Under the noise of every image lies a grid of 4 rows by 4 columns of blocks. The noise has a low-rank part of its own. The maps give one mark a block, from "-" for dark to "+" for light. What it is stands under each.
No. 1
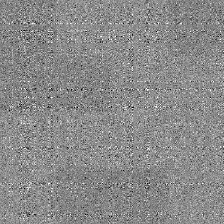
- + + -
- - + +
+ + + +
+ - - +
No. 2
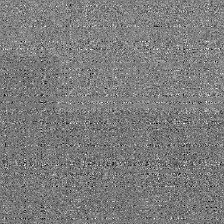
+ + + +
- + + +
- - - -
- - - -
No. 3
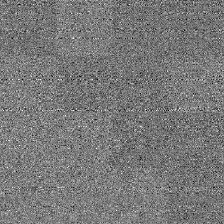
- + - -
+ - - +
+ + - -
+ + + -
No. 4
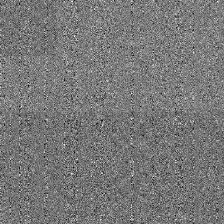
- + + +
+ + + +
- - - -
- - - -
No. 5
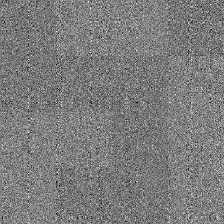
- + + -
- - - +
+ + - +
+ - - +
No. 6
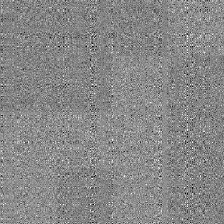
- - - +
- - + -
+ + + -
+ - + -
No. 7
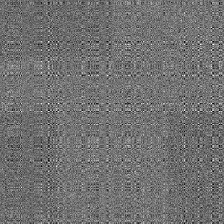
- - + +
+ + + +
- + + -
- + + -
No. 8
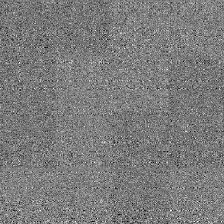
- - + +
- + + -
- + - -
+ + - +
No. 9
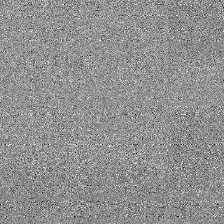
+ + + -
+ + + +
+ + + -
- - - -
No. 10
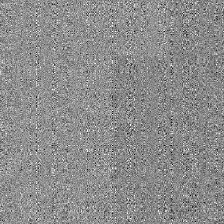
+ + + -
+ + - -
+ + - -
+ + - -
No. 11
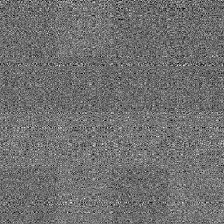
- + - -
- - - -
+ + + +
- + - +
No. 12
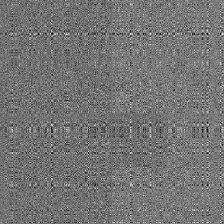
- - + +
- - + +
- - - +
- - + +
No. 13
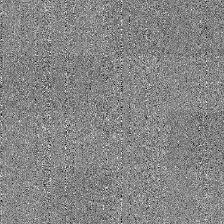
+ + - -
- - + +
+ + + -
+ - + +
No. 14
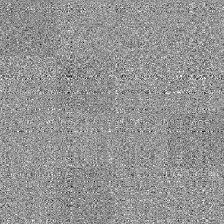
- + + +
+ - + +
+ + + -
+ - + +
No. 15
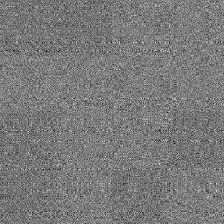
- - + +
+ + + +
- + + -
- + - +
